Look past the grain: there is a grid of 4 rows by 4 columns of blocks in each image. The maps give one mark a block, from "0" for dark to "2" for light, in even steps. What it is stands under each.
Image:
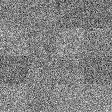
1 1 0 0
2 1 2 1
0 1 1 0
2 1 2 2
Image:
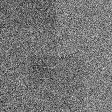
0 0 2 2
1 1 2 2
1 0 1 2
1 1 1 2
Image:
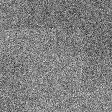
1 0 0 0
2 2 1 0
1 2 2 1
1 2 2 2
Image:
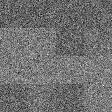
0 0 0 0
2 2 0 1
2 2 2 2
0 1 0 2
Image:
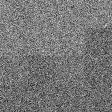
2 2 2 2
2 2 2 0
1 0 1 0
0 0 0 0
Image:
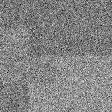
0 0 0 0
1 0 0 0
1 1 2 2
0 2 2 2
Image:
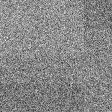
2 2 2 0
2 2 2 1
1 1 1 1
0 0 0 1
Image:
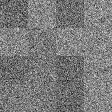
0 2 0 2
2 1 2 2
0 1 0 2
1 1 0 2
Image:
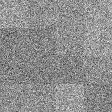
2 1 1 2
0 0 1 2
0 0 0 1
1 1 2 0
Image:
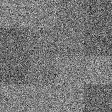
2 2 1 0
0 1 1 0
0 1 2 2
2 2 2 0
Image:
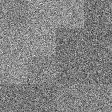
1 2 2 0
2 2 0 0
2 1 0 0
0 0 1 1
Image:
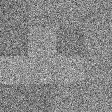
0 1 1 1
0 2 0 1
2 2 2 1
0 0 1 1
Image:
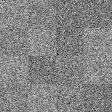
2 1 0 0
1 2 0 2
2 0 1 2
1 2 1 0
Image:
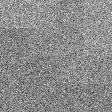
2 2 1 2
0 1 1 2
0 0 1 1
0 0 0 0
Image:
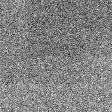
1 0 0 0
1 0 0 1
1 1 1 2
2 2 2 2
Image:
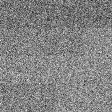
0 0 0 0
1 1 1 2
2 2 2 2
1 1 2 2
